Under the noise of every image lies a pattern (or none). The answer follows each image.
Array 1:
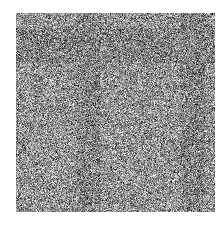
bands of rows crossing bands of columns
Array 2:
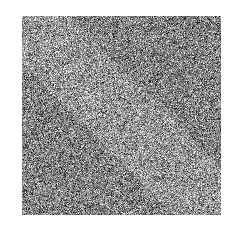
a diagonal band
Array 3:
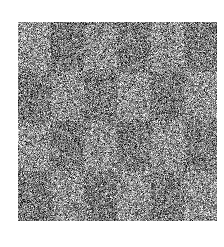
a checkerboard
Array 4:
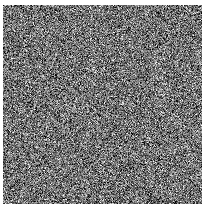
only noise
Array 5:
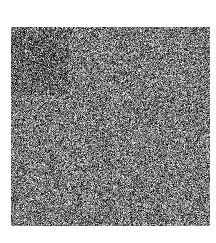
one block
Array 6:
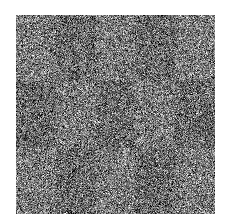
a checkerboard
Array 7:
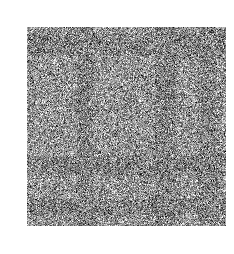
bands of rows crossing bands of columns
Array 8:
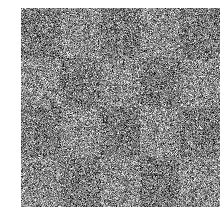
a checkerboard
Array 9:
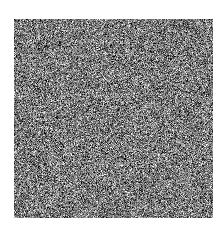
only noise
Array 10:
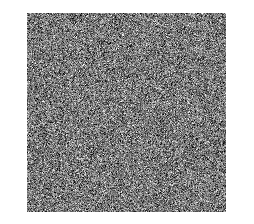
only noise
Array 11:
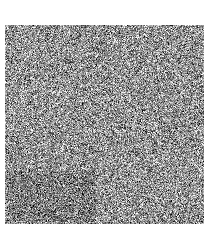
one block
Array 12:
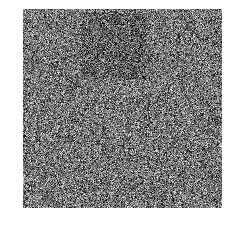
one block
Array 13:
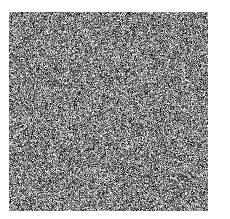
only noise
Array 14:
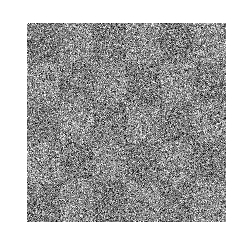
a checkerboard
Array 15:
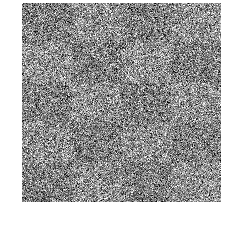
a checkerboard
